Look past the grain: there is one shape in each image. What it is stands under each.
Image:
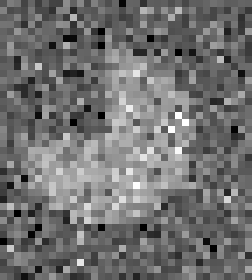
disc with a wedge cut out
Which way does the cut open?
up and left
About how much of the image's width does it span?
two thirds
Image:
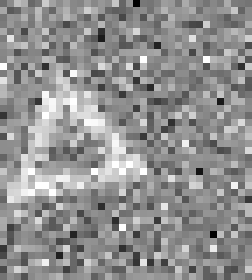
triangle frame
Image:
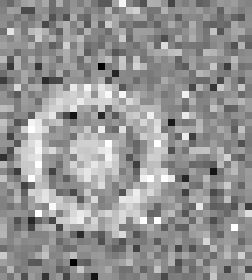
bullseye
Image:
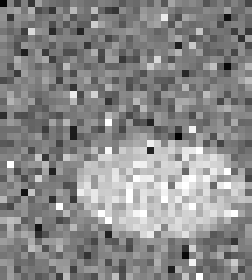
ellipse
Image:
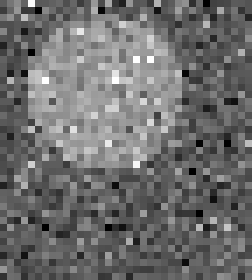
disc
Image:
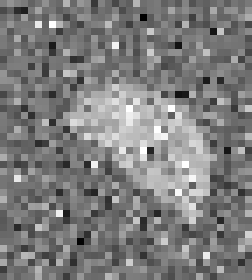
half disc
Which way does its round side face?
up and right
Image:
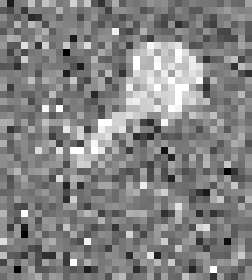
lollipop
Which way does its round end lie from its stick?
up and right
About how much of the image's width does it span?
half
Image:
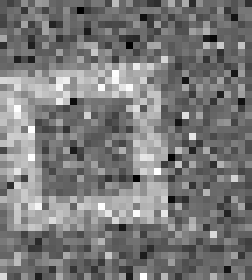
square frame
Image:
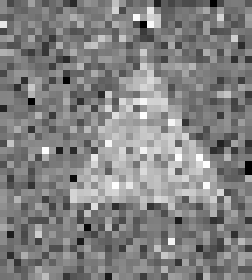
triangle
